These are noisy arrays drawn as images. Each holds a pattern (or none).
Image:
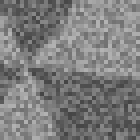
spokes from one point
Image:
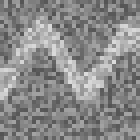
a wavy band
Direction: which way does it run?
left to right
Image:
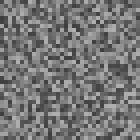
only noise
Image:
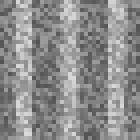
vertical stripes
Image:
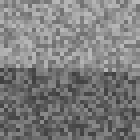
a sharp edge
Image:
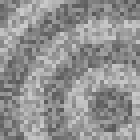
rings round one point
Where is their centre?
bottom right
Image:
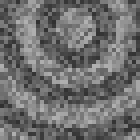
rings round one point
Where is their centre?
top middle
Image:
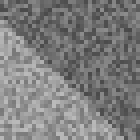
a sharp edge
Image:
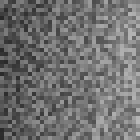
a smooth slope
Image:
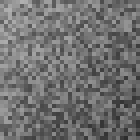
a smooth slope
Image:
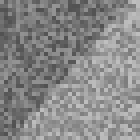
a sharp edge
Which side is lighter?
bottom right
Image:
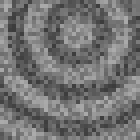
rings round one point
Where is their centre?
top middle
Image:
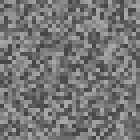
only noise
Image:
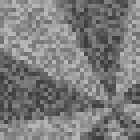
spokes from one point
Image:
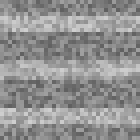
horizontal stripes
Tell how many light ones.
3
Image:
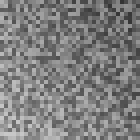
a smooth slope
